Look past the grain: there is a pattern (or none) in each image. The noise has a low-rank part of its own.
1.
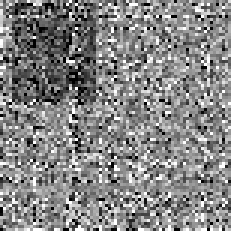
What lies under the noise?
one block
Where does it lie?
top left
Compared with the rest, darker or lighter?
darker
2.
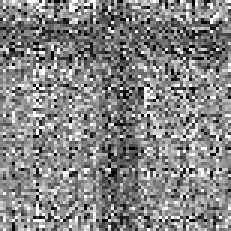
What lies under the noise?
bands of rows crossing bands of columns
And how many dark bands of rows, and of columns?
1 and 1
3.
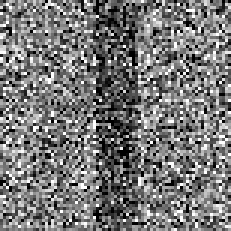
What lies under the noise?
one band of columns
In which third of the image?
middle
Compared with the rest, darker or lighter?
darker
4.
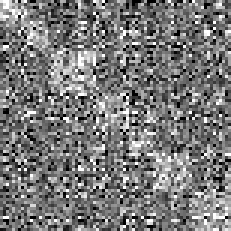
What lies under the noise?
blocks along the diagonal
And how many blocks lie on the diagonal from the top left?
7
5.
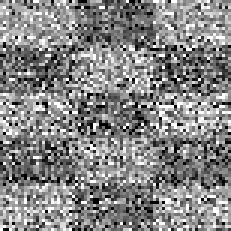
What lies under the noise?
a checkerboard
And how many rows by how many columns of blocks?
5 by 3
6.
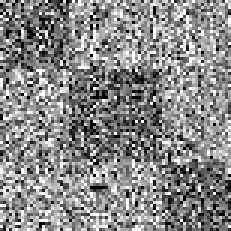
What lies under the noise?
blocks along the diagonal
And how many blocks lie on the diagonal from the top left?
3
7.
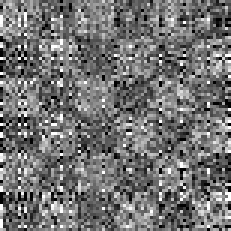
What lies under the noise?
a checkerboard
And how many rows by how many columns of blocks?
6 by 6
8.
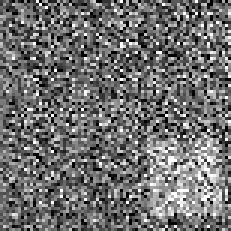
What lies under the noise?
one block
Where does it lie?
bottom right
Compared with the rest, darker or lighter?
lighter
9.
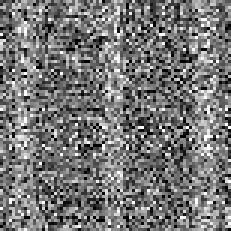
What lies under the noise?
bands of columns
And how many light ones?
3
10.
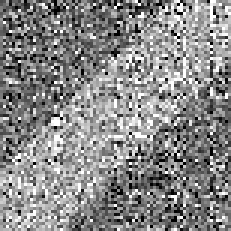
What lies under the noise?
a diagonal band
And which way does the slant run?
bottom left to top right
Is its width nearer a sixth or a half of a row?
a half
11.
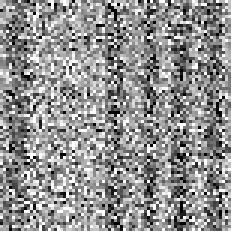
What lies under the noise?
bands of columns
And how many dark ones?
5
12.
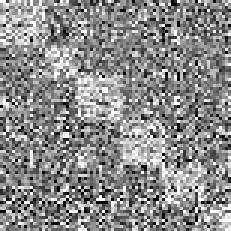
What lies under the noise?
blocks along the diagonal
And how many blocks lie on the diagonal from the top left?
6
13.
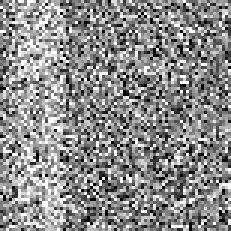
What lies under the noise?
one band of columns
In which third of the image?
left
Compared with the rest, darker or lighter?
lighter
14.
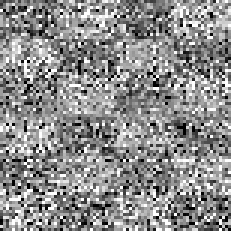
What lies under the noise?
a checkerboard
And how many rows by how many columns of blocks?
6 by 4
